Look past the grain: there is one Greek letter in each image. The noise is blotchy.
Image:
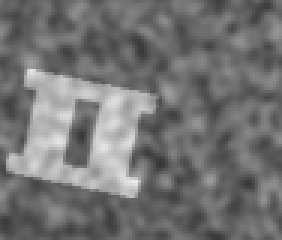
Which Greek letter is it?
pi
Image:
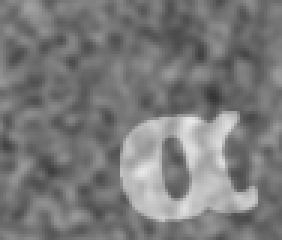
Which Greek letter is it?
alpha
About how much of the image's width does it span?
half
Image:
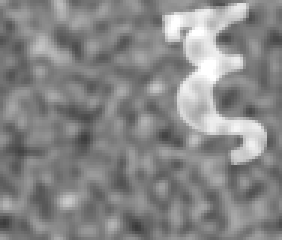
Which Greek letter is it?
xi
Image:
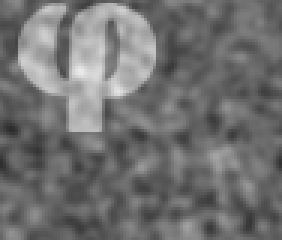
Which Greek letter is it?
phi
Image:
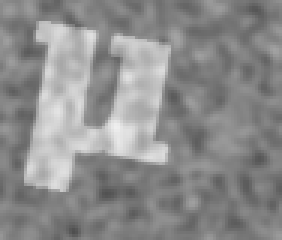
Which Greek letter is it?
mu
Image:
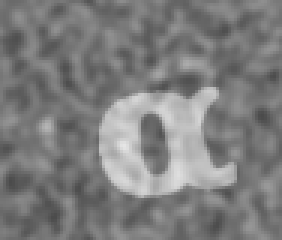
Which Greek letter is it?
alpha
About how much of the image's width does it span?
half
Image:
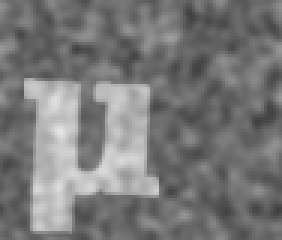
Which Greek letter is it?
mu
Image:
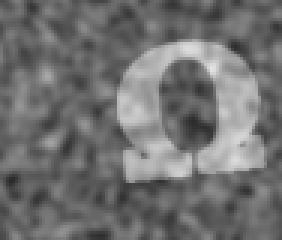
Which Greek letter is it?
omega
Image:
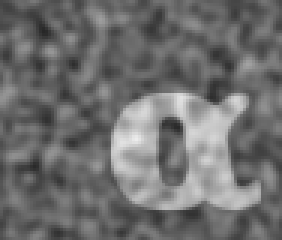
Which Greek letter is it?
alpha
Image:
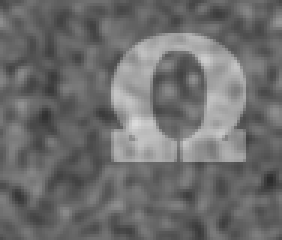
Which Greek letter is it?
omega
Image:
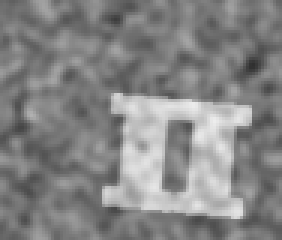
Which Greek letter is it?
pi
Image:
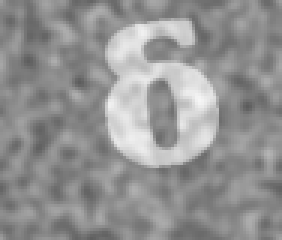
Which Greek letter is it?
delta
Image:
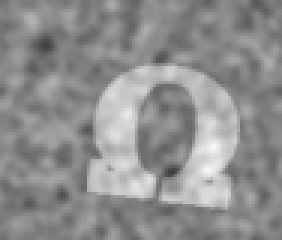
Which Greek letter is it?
omega
